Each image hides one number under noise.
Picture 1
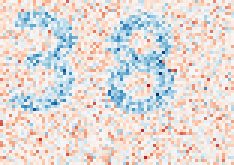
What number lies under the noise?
38
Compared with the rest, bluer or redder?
bluer
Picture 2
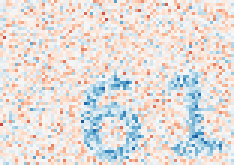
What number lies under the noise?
61
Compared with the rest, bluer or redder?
bluer
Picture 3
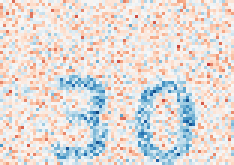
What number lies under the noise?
30
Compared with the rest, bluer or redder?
bluer
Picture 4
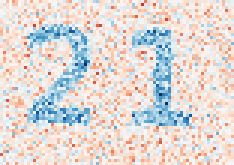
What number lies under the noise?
21
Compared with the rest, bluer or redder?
bluer
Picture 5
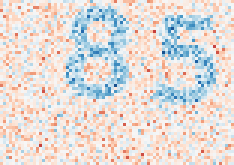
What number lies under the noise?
85
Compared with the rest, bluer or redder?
bluer
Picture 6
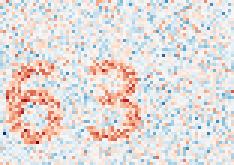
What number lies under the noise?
63
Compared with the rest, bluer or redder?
redder
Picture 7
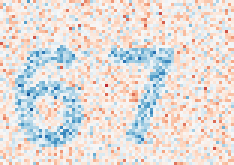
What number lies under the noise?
67
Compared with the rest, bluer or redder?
bluer
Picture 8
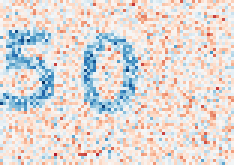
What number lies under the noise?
50
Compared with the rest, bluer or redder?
bluer
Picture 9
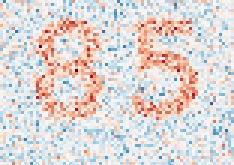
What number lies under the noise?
85
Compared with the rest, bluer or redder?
redder
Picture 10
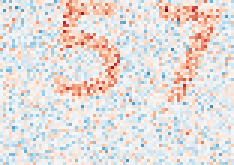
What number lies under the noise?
57
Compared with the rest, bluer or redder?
redder
